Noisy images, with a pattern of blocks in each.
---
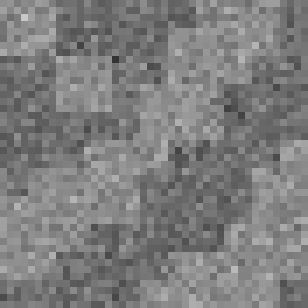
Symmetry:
mirrored about the diagonal from the top left
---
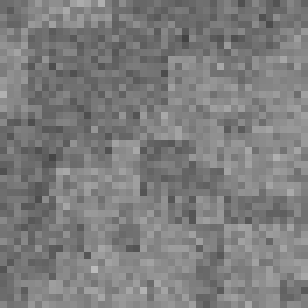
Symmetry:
mirrored about the diagonal from the top left
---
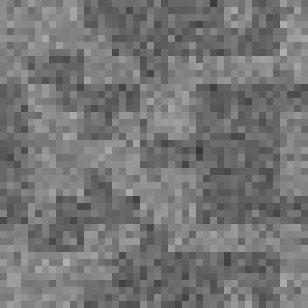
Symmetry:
top and bottom mirror each other
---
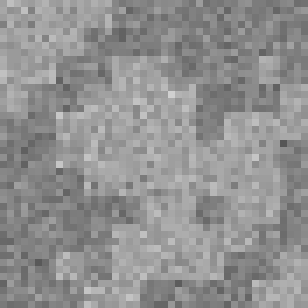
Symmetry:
mirrored about the diagonal from the top left
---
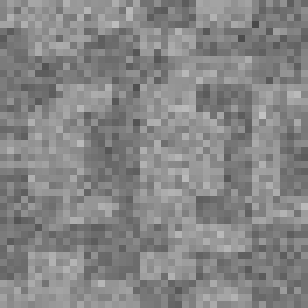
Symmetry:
top and bottom mirror each other
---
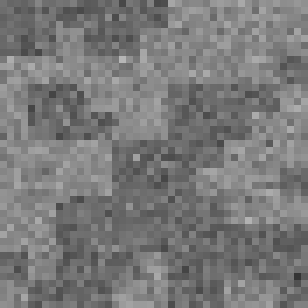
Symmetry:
no symmetry
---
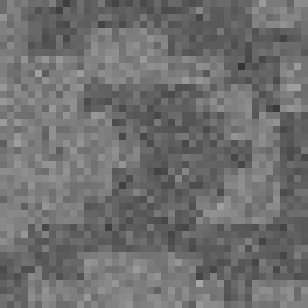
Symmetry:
no symmetry
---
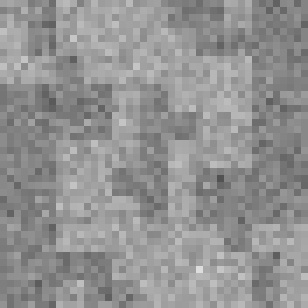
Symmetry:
the same after a half turn
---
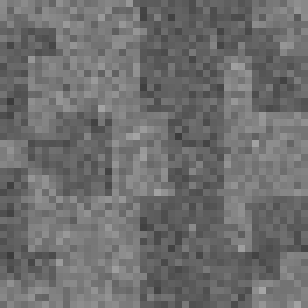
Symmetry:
top and bottom mirror each other
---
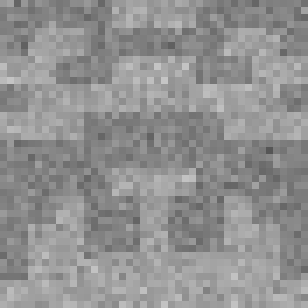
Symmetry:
left and right mirror each other
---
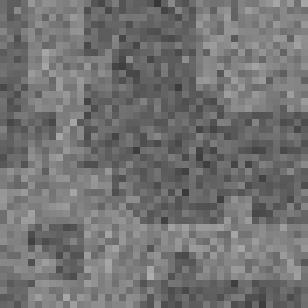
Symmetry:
mirrored about the diagonal from the bottom left
